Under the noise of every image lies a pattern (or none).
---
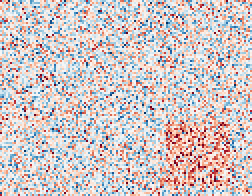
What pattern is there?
one block
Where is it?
bottom right
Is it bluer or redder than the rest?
redder
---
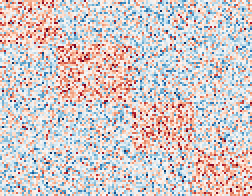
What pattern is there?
blocks along the diagonal
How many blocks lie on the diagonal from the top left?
4
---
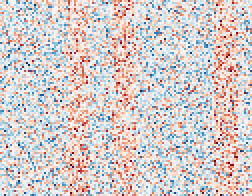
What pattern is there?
bands of columns
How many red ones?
3
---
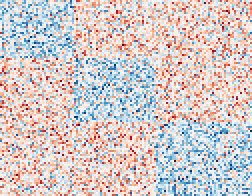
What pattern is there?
blocks along the diagonal
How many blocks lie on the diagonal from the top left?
3
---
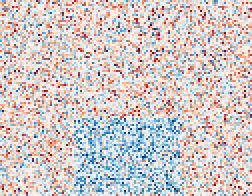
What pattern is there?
one block
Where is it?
bottom middle
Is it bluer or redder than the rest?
bluer
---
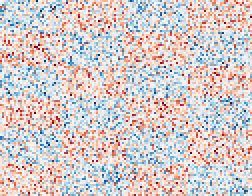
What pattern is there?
a checkerboard
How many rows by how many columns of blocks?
6 by 4
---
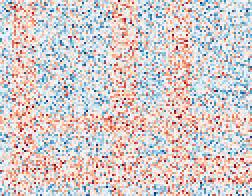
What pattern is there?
bands of rows crossing bands of columns
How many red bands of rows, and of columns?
2 and 3
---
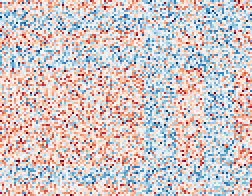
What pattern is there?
bands of rows crossing bands of columns
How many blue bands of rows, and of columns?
3 and 2
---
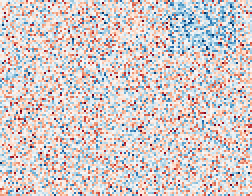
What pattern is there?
one block
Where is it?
top right
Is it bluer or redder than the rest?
bluer
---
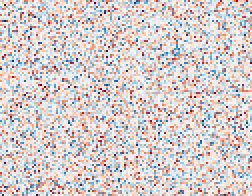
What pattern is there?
only noise
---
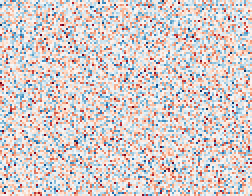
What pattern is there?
only noise
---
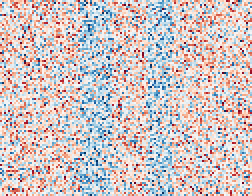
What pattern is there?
bands of columns
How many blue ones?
2
